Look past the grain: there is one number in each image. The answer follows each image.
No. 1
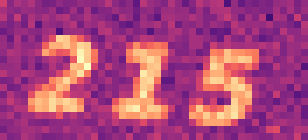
215
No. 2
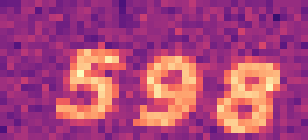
598
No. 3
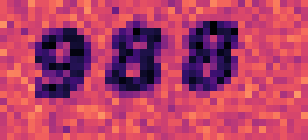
988
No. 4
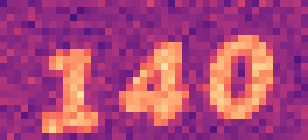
140
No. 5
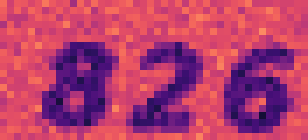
826
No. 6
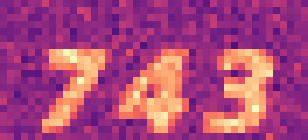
743
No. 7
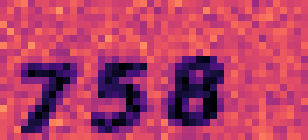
758
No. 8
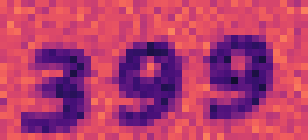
399
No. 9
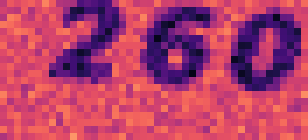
260
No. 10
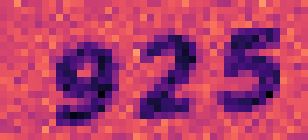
925
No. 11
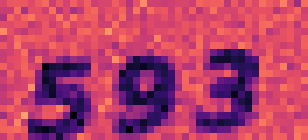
593
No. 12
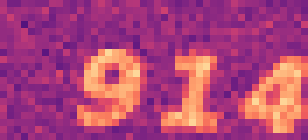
914
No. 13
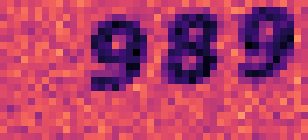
989
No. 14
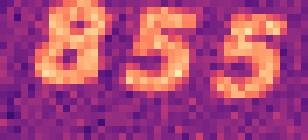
855
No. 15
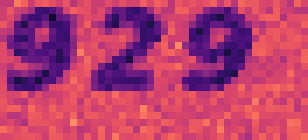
929
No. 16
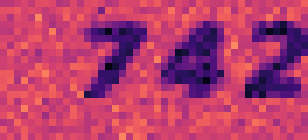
742
